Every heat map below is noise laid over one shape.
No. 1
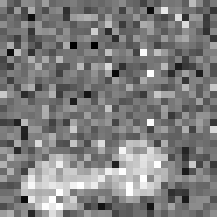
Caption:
light dumbbell
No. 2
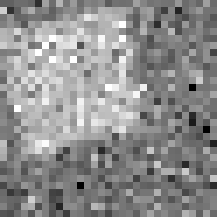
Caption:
light square
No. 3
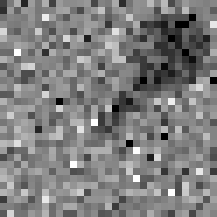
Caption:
dark lollipop
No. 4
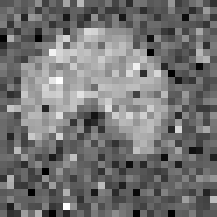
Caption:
light disc with a wedge cut out
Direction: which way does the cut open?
down
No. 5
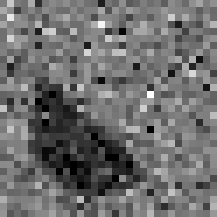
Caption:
dark half disc
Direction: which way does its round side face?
down and left
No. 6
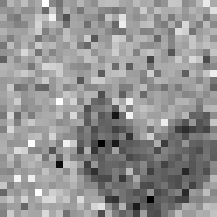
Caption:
dark disc with a wedge cut out
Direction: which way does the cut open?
up
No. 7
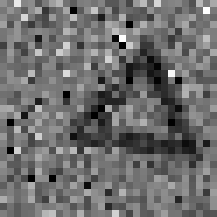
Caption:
dark triangle frame
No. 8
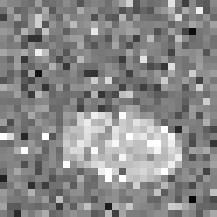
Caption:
light ellipse
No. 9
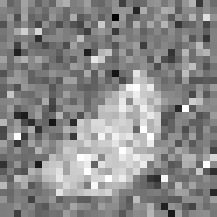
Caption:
light half disc
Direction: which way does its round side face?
down and right
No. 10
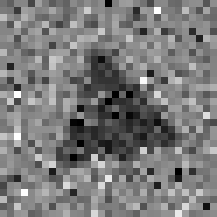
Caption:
dark triangle
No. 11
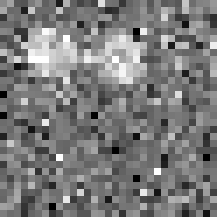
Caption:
light dumbbell
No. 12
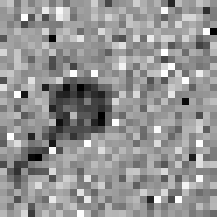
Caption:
dark lollipop
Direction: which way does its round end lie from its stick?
up and right
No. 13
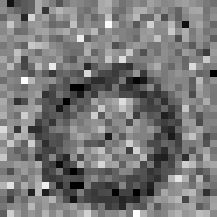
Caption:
dark ring
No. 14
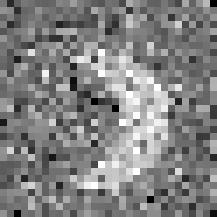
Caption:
light crescent
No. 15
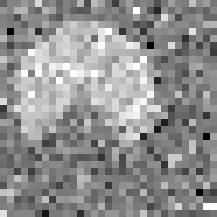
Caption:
light disc with a wedge cut out
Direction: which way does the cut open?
down
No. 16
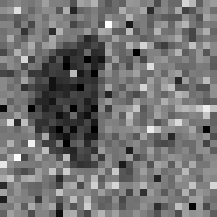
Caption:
dark half disc
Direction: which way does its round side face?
left
